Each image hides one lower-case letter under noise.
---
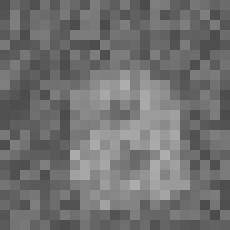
a
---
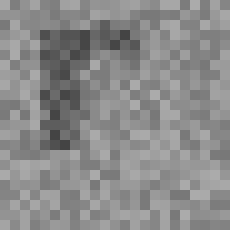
r
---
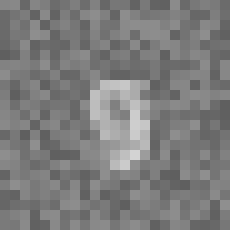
g
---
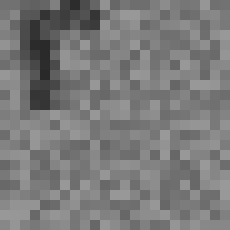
r
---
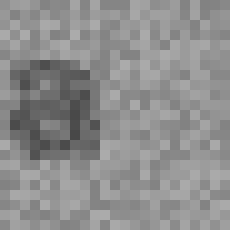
a
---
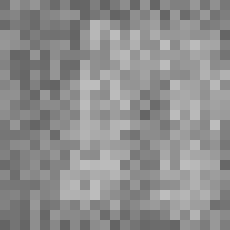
n
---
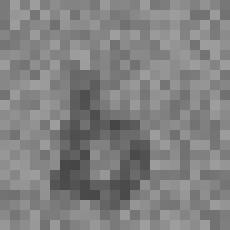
b
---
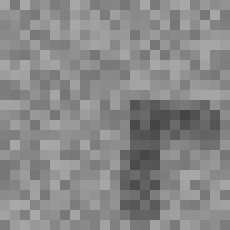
r
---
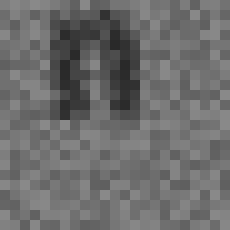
n
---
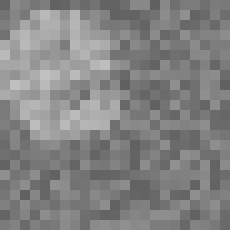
e
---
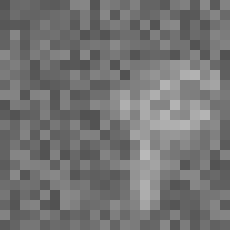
f
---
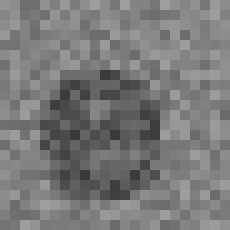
e
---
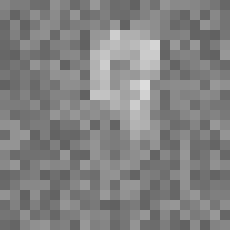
q
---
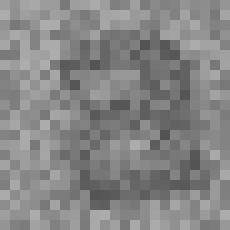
a
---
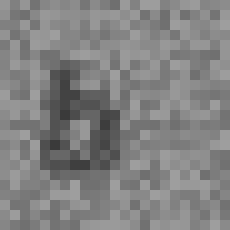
b
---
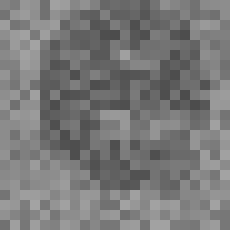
e
